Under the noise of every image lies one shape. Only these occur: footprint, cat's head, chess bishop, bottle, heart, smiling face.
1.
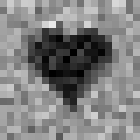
heart
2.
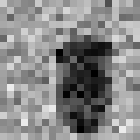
footprint
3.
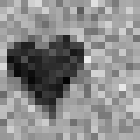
heart
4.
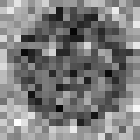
smiling face
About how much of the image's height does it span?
nearly all
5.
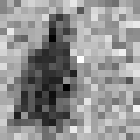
bottle
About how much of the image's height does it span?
nearly all
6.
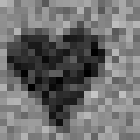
heart
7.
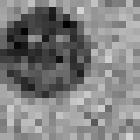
smiling face
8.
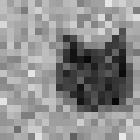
cat's head
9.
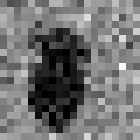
footprint
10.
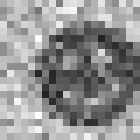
smiling face
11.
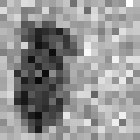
footprint
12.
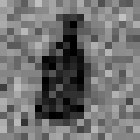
bottle
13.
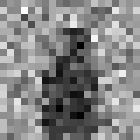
bottle
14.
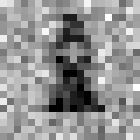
chess bishop
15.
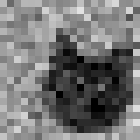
cat's head
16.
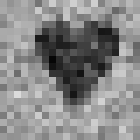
heart
